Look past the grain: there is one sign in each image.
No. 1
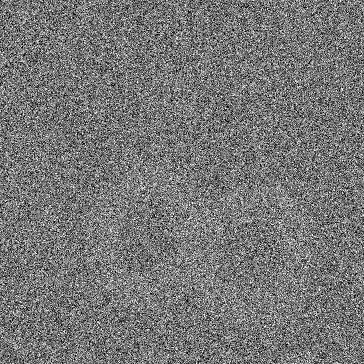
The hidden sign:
infinity sign
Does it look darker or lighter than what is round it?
lighter
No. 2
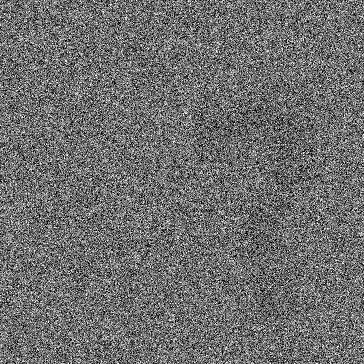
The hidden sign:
question mark
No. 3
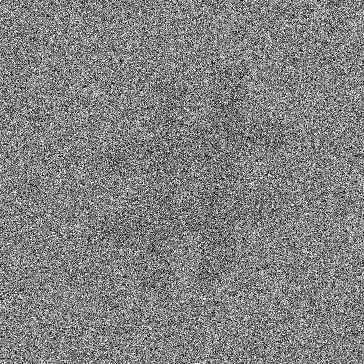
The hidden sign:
hash sign
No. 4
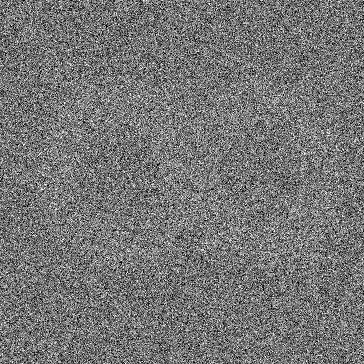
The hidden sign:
infinity sign
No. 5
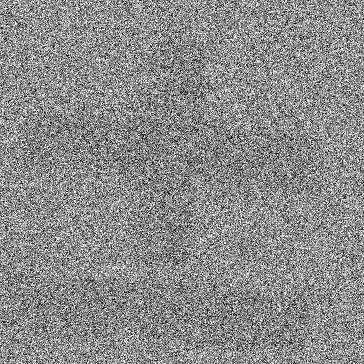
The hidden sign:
plus-minus sign
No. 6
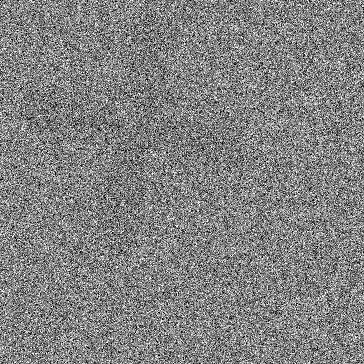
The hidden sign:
plus sign
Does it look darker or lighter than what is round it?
darker
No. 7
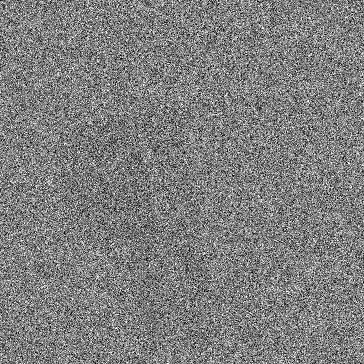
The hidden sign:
pilcrow
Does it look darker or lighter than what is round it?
darker
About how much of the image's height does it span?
two thirds
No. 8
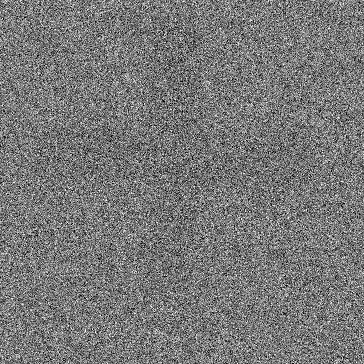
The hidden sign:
plus sign
